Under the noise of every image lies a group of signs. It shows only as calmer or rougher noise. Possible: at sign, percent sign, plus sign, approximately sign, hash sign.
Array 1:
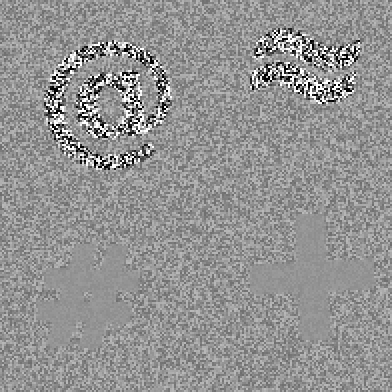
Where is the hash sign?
bottom left
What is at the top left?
at sign
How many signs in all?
4
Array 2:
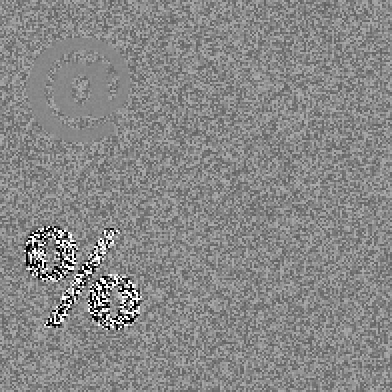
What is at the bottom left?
percent sign
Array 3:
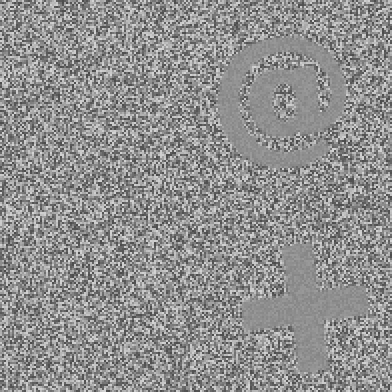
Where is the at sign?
top right
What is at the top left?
nothing
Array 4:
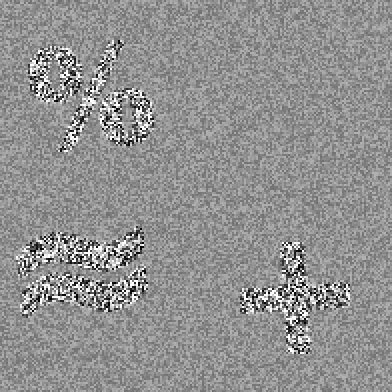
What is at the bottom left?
approximately sign
